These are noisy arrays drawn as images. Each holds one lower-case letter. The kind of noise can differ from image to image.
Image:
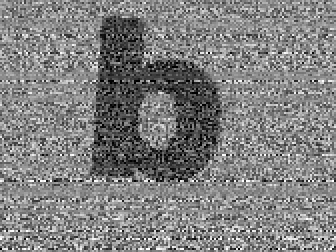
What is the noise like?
rows of uneven size
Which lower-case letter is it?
b
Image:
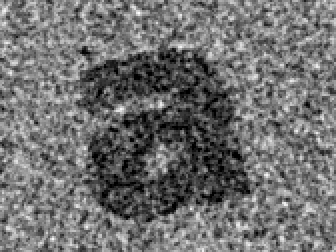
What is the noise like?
blotchy
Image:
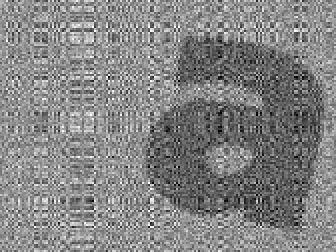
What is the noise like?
low rank plus noise
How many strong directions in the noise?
one
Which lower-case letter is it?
a
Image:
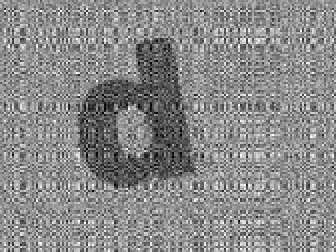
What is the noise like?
low rank plus noise
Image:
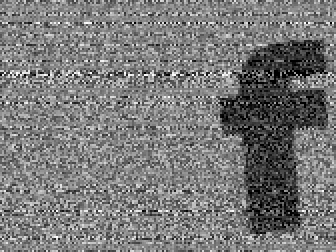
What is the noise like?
rows of uneven size
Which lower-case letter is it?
f
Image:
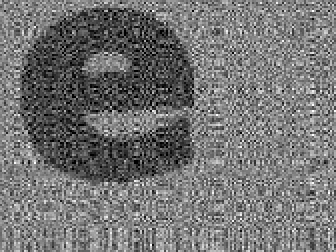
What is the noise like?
low rank plus noise
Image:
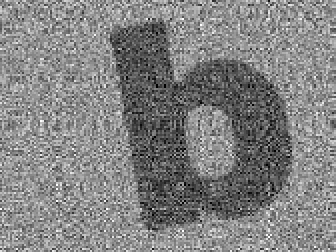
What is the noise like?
low rank plus noise
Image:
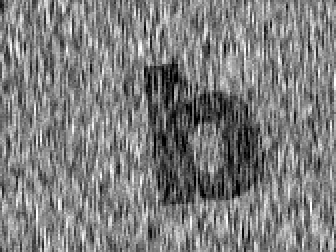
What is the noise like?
streaked along the columns
